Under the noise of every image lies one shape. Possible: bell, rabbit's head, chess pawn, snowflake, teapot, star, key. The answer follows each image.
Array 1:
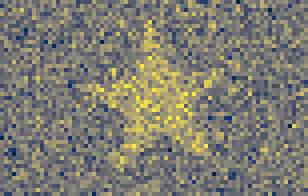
star
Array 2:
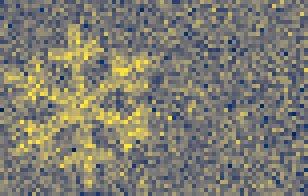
snowflake
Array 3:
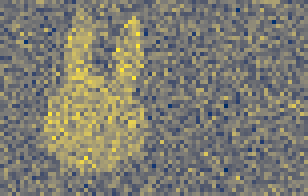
rabbit's head
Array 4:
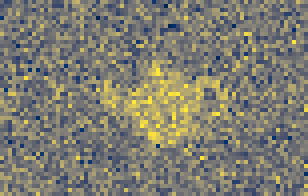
teapot
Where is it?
centre
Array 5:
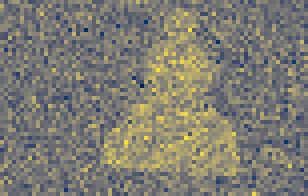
chess pawn
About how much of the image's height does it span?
nearly all
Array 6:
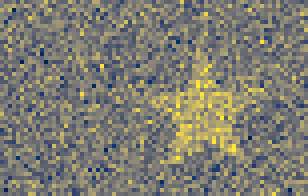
star
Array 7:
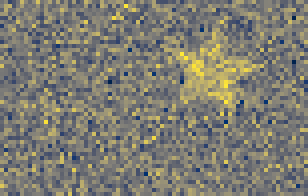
star
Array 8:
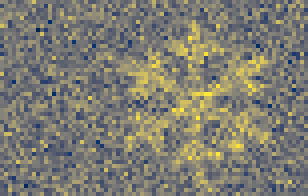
snowflake
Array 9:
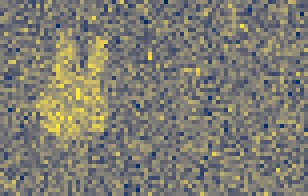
rabbit's head
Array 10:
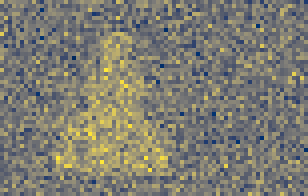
chess pawn
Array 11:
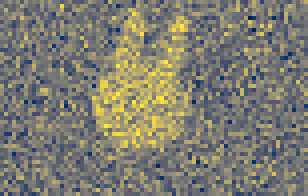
rabbit's head
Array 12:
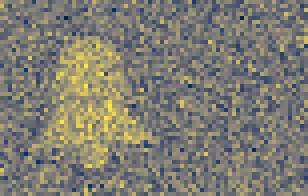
bell
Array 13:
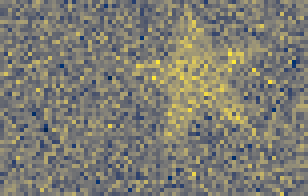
star
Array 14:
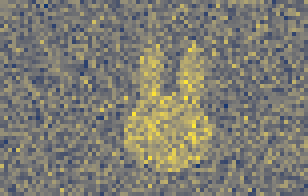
rabbit's head
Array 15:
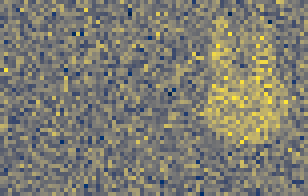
rabbit's head
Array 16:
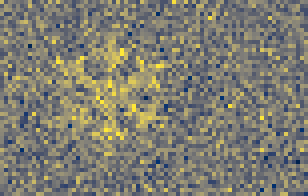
snowflake
